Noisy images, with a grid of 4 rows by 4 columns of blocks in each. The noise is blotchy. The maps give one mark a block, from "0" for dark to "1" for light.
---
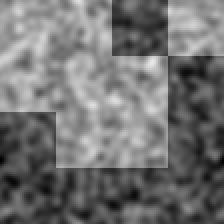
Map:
1 1 0 1
1 1 1 0
0 1 1 0
0 0 0 0
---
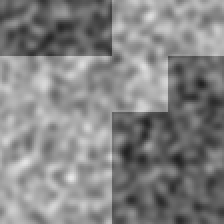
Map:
0 0 1 1
1 1 1 0
1 1 0 0
1 1 0 0
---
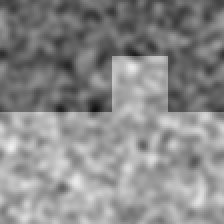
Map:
0 0 0 0
0 0 1 0
1 1 1 1
1 1 1 1
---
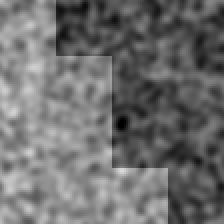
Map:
1 0 0 0
1 1 0 0
1 1 0 0
1 1 1 0
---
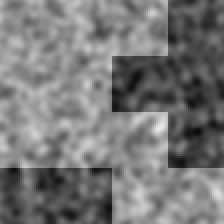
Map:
1 1 1 0
1 1 0 0
1 1 1 0
0 0 1 1
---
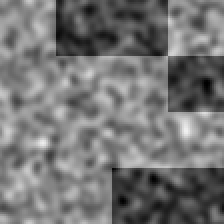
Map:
1 0 0 1
1 1 1 0
1 1 1 1
1 1 0 0
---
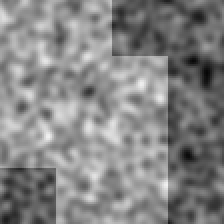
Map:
1 1 0 0
1 1 1 0
1 1 1 0
0 1 1 0
